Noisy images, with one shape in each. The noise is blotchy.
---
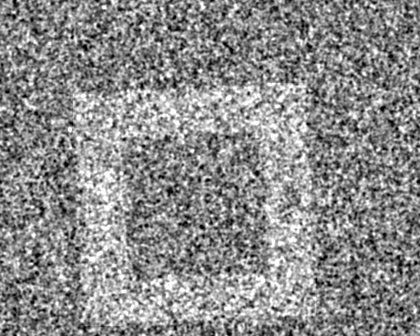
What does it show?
light square frame
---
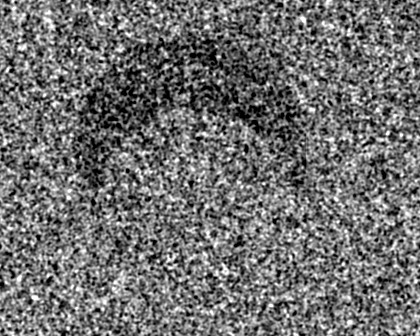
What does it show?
dark crescent
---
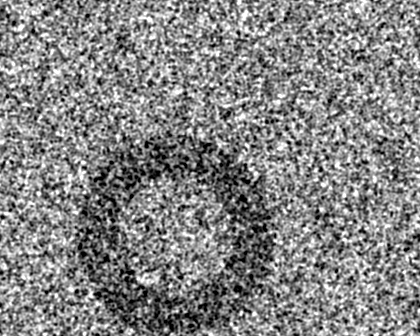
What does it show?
dark ring
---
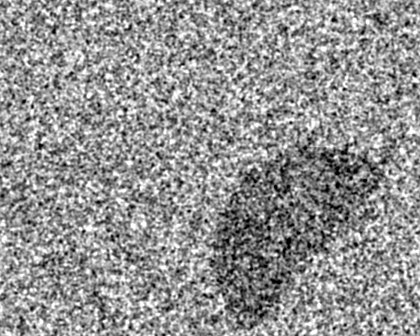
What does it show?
dark half disc
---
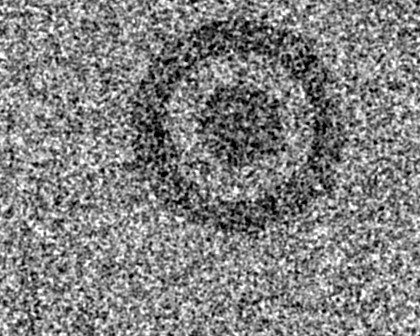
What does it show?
dark bullseye
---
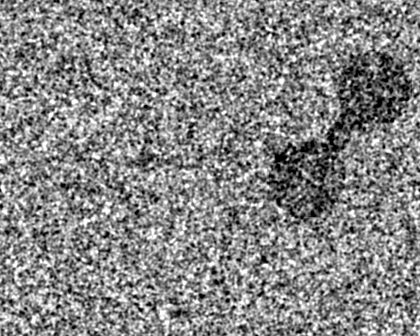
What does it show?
dark dumbbell
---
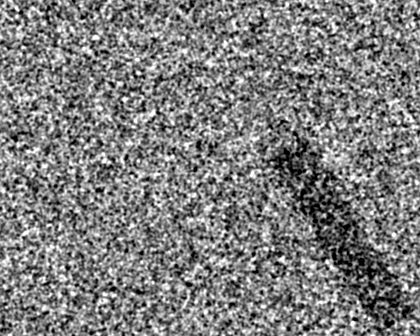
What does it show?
dark bar
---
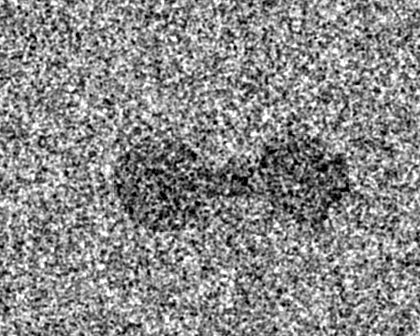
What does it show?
dark dumbbell
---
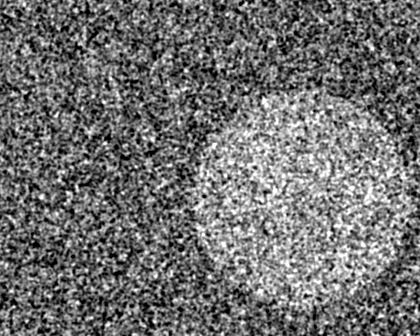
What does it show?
light disc
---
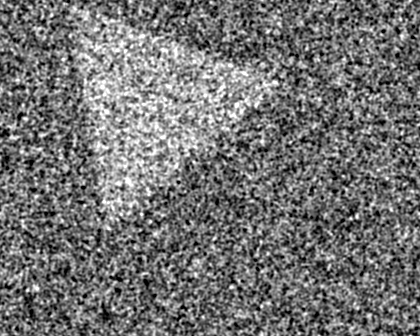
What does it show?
light triangle
